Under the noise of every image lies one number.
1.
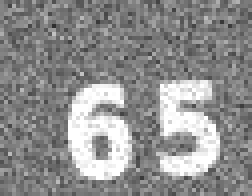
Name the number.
65
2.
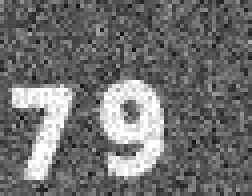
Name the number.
79
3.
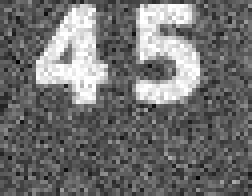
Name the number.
45
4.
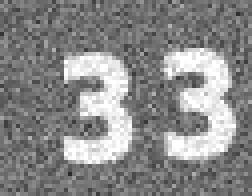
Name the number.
33
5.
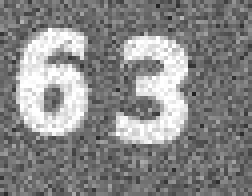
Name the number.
63
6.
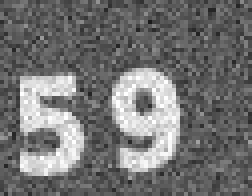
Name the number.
59
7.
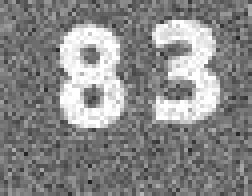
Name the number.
83
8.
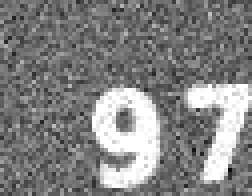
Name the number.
97
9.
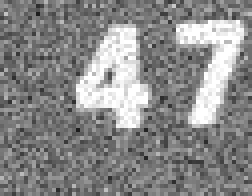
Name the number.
47
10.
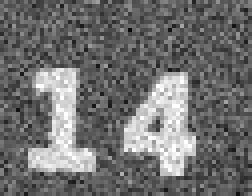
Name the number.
14
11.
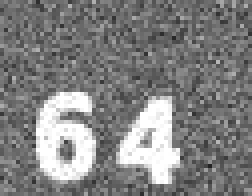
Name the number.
64
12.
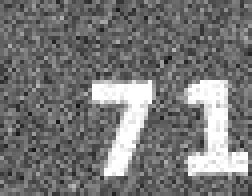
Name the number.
71
